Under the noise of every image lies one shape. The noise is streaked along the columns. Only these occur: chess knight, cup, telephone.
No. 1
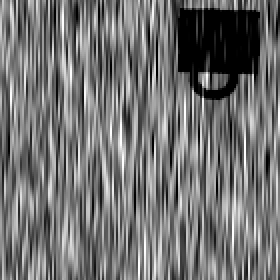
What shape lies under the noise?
cup
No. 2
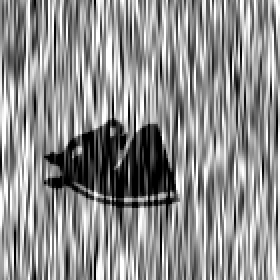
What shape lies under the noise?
chess knight
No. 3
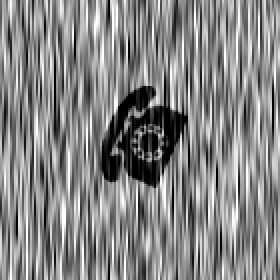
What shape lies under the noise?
telephone
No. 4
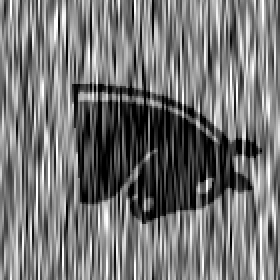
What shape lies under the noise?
chess knight
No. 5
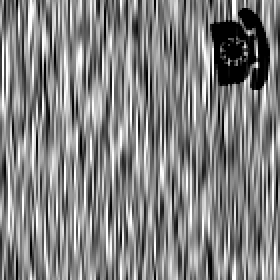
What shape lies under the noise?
telephone
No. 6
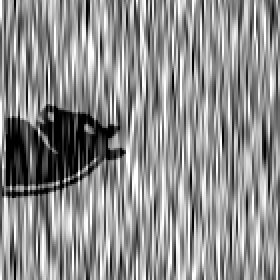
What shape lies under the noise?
chess knight
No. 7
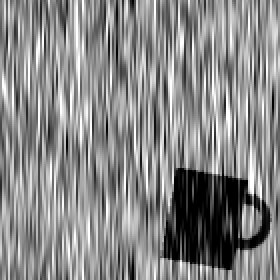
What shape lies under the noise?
cup
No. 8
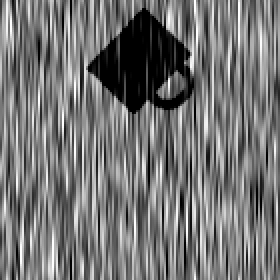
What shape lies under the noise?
cup
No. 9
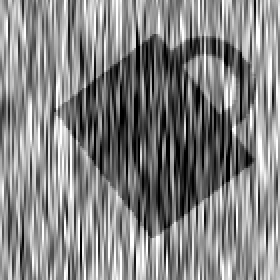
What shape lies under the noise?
cup
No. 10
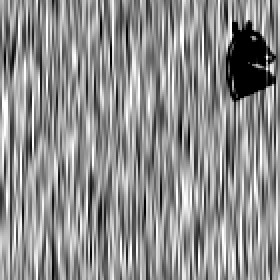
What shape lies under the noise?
chess knight
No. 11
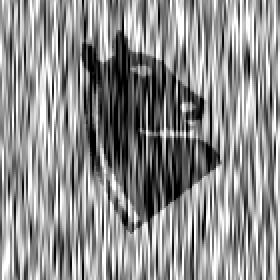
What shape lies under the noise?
chess knight
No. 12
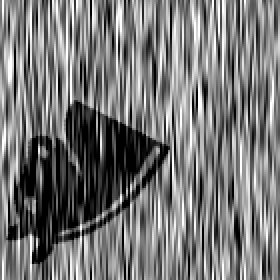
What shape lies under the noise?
chess knight
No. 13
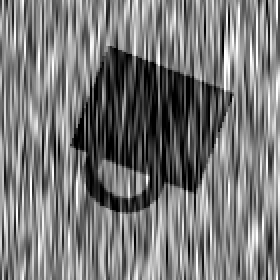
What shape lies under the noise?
cup
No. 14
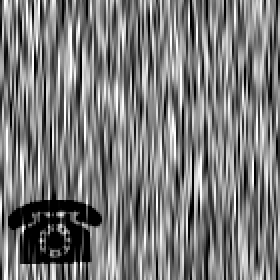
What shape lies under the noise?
telephone
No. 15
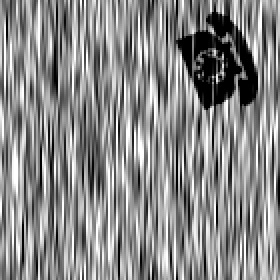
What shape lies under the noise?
telephone
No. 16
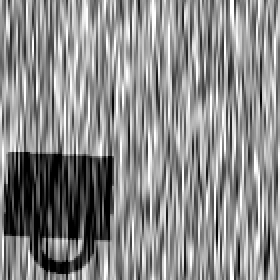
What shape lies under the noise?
cup
